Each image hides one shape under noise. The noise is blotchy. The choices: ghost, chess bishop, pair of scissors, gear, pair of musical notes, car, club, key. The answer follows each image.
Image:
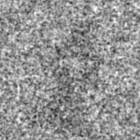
chess bishop
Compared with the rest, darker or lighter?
darker
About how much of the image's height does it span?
nearly all
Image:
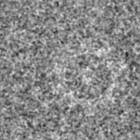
gear
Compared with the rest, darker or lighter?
lighter
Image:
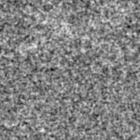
pair of scissors
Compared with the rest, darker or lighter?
lighter
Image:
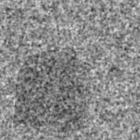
ghost
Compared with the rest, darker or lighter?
darker
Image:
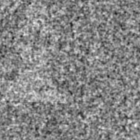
chess bishop
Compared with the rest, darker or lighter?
lighter
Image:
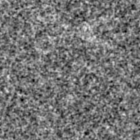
pair of scissors
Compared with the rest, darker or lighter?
lighter
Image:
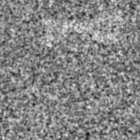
key
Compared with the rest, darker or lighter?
lighter
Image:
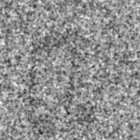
pair of musical notes
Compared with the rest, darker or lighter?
darker
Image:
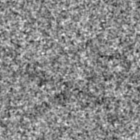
pair of scissors
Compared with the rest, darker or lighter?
darker
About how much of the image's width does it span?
nearly all
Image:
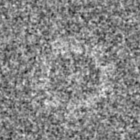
gear
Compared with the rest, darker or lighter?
lighter
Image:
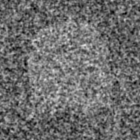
ghost
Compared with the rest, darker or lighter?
lighter
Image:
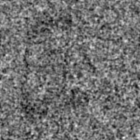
pair of musical notes
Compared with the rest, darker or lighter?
darker
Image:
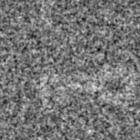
key
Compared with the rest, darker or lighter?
lighter
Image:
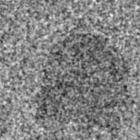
ghost
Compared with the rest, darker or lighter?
darker
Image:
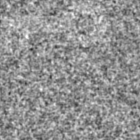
key
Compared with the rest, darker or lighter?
lighter
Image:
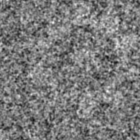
gear
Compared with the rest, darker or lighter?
lighter
